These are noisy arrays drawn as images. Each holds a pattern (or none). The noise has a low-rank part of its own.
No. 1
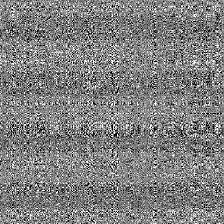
horizontal stripes
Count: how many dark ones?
4
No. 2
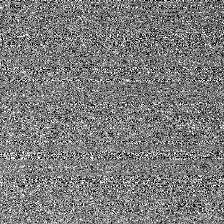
a smooth slope
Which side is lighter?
bottom left
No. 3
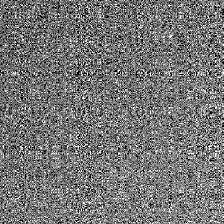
a smooth slope
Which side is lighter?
bottom right
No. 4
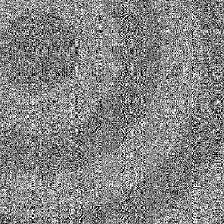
rings round one point
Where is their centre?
top left
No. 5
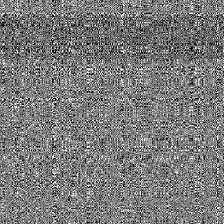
one horizontal stripe
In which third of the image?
top
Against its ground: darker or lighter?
darker
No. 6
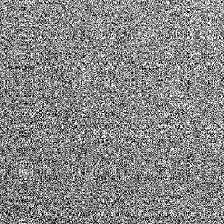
a smooth slope
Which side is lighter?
top right
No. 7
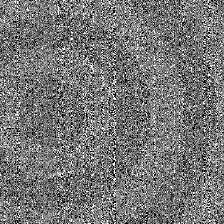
rings round one point
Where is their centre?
middle left
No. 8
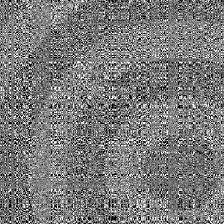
rings round one point
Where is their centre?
bottom right
